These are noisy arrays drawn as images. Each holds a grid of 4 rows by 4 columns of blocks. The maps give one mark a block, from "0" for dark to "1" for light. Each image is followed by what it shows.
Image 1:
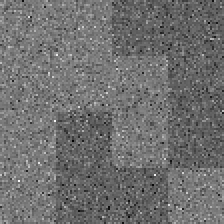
1 1 0 0
1 1 1 0
1 0 1 0
1 0 0 1
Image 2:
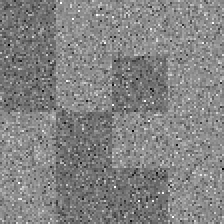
0 1 1 1
0 1 0 1
1 0 1 1
1 0 0 1
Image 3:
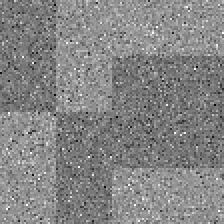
0 1 1 1
0 1 0 0
1 0 0 0
1 0 1 1
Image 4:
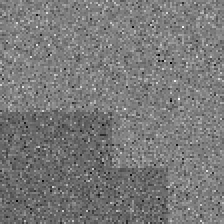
1 1 1 1
1 1 1 1
0 0 1 1
0 0 0 1
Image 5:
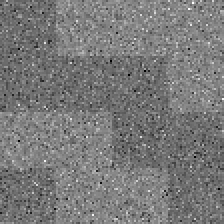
0 1 1 1
0 0 0 1
1 1 0 0
0 1 1 0
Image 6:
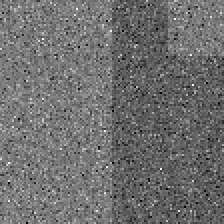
1 1 0 1
1 1 0 0
1 1 0 0
1 1 0 0
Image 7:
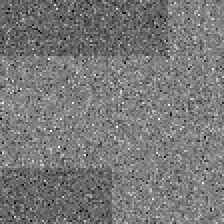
0 0 0 1
1 1 1 1
1 1 1 1
0 0 1 1
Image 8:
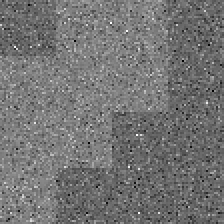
0 1 1 0
1 1 1 0
1 1 0 0
1 0 0 0
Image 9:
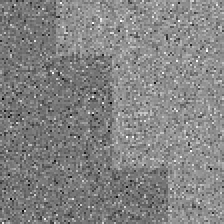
0 1 1 1
0 0 1 1
0 0 1 1
0 0 0 1
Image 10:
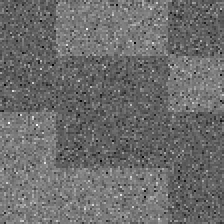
0 1 1 0
0 0 0 1
1 0 0 0
1 1 1 0
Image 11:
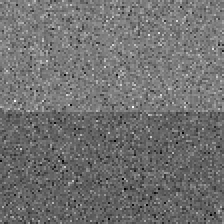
1 1 1 1
1 1 1 1
0 0 0 0
0 0 0 0
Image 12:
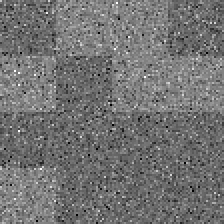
0 1 1 0
1 0 1 1
0 0 0 0
1 0 0 0
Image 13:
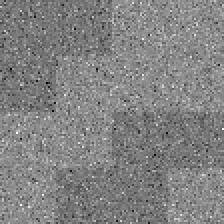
0 0 1 1
0 1 1 1
1 1 0 0
1 0 0 1
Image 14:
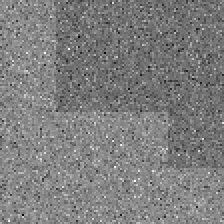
1 0 0 0
1 0 0 0
1 1 1 0
1 1 1 1
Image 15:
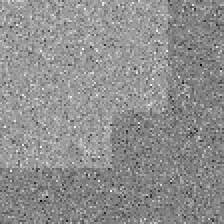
1 1 1 0
1 1 1 0
1 1 0 0
0 0 0 0
